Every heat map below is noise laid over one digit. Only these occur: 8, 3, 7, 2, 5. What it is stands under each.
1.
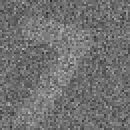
7
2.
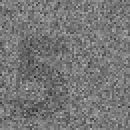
5
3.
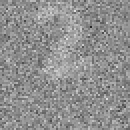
2
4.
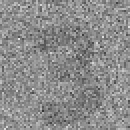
3
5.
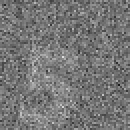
5
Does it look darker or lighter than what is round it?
lighter
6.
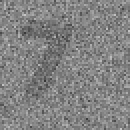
7
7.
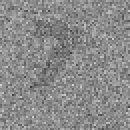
7
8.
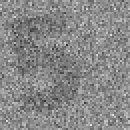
5
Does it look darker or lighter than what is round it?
darker
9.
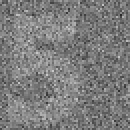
5
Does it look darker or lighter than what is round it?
lighter
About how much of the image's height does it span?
nearly all
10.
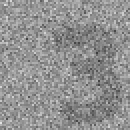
3
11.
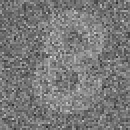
8
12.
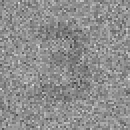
3
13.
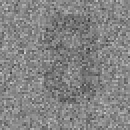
8
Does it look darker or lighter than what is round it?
darker
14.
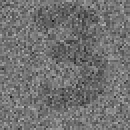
3
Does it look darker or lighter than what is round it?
darker
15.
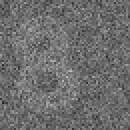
8
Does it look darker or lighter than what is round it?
lighter
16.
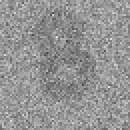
8
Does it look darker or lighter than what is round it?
darker
